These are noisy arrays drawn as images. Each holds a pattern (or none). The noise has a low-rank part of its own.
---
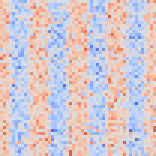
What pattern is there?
vertical stripes
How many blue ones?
4
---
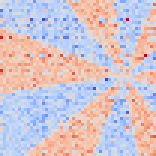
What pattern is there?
spokes from one point
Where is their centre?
middle right
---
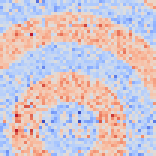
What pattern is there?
rings round one point
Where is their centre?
bottom middle
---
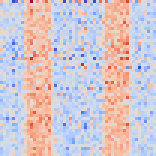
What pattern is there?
vertical stripes
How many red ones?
2
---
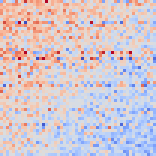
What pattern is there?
a smooth slope
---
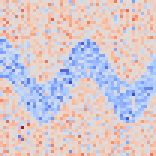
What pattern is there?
a wavy band
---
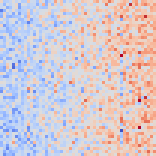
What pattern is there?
a smooth slope
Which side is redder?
right
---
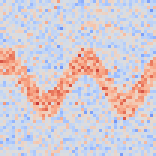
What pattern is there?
a wavy band
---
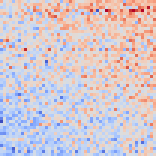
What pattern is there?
a smooth slope
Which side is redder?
top right
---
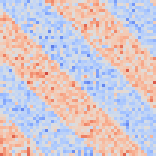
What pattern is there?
diagonal stripes
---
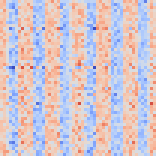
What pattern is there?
vertical stripes
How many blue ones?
6
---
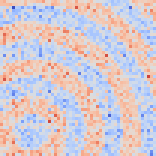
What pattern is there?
rings round one point
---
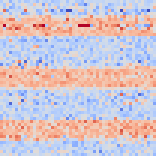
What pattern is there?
horizontal stripes
